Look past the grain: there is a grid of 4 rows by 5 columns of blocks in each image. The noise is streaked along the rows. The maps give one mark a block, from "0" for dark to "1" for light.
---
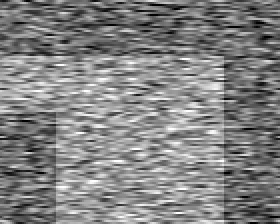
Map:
00000
11110
01110
01110
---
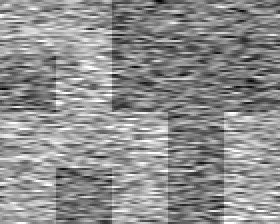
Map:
11000
01000
11101
10101
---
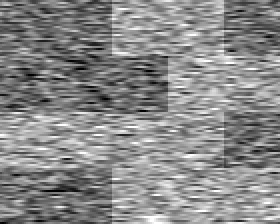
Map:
00110
00011
11110
00111
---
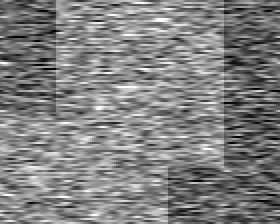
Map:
01110
01110
11110
11100
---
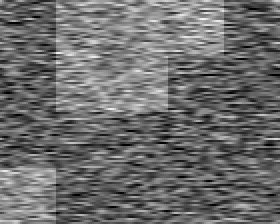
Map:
01110
01100
00000
10000
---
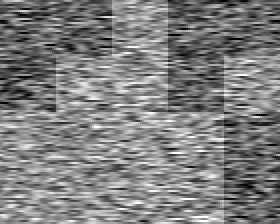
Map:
00100
01101
11110
11110
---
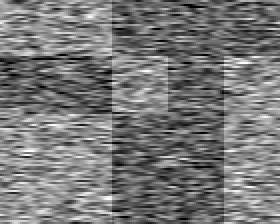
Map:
11000
00101
11001
11001
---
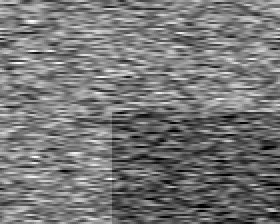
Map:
11111
11111
11000
11000
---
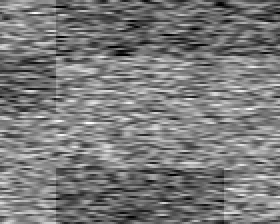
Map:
10000
01111
11111
10001
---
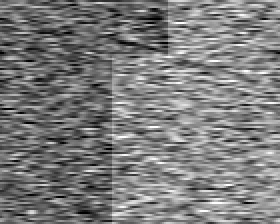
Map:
00011
00111
00111
00111
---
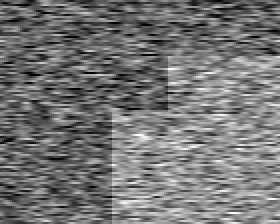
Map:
00000
00011
00111
00111
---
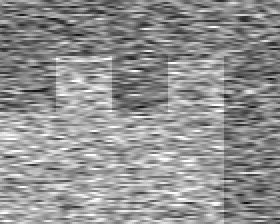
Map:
00000
01010
11110
11110
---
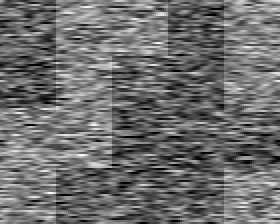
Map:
01101
01001
11000
10001
